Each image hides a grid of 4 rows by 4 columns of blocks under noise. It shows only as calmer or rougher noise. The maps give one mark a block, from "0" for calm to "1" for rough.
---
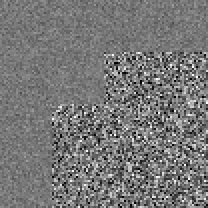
0000
0011
0111
0111
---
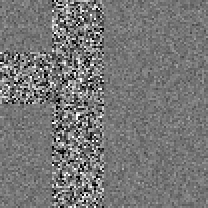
0100
1100
0100
0100
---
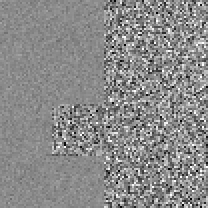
0011
0011
0111
0011
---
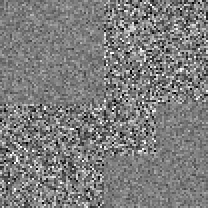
0011
0011
1110
1100
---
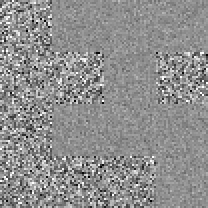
1000
1101
1000
1110
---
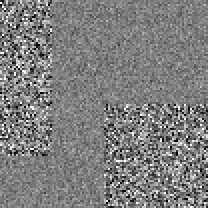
1000
1000
1011
0011
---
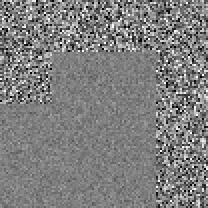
1111
1001
0001
0001
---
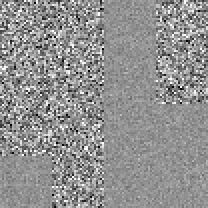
1101
1101
1100
0100
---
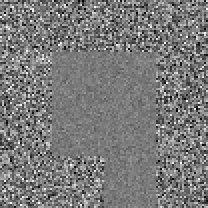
1111
1001
1001
1101
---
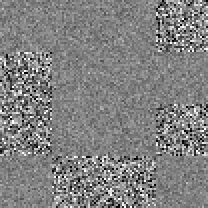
0001
1000
1001
0110
